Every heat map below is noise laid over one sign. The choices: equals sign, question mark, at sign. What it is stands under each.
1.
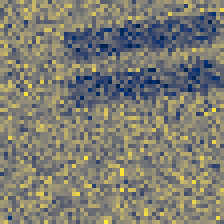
equals sign
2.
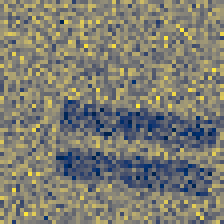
equals sign
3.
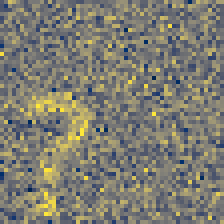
question mark
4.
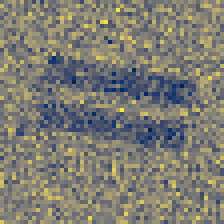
equals sign
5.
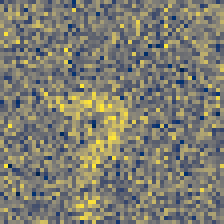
question mark
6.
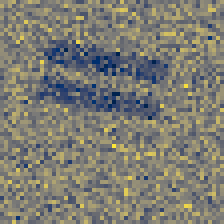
equals sign
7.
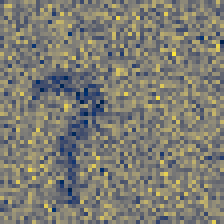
question mark
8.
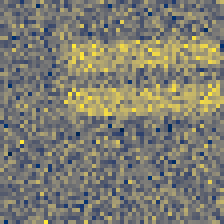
equals sign
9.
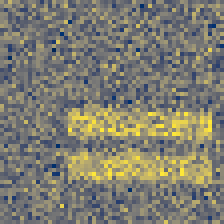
equals sign
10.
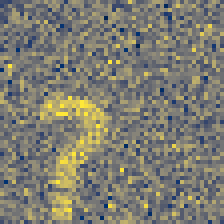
question mark
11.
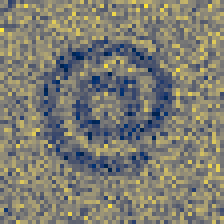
at sign
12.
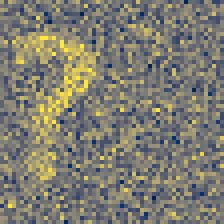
question mark
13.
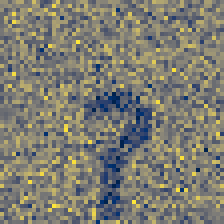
question mark
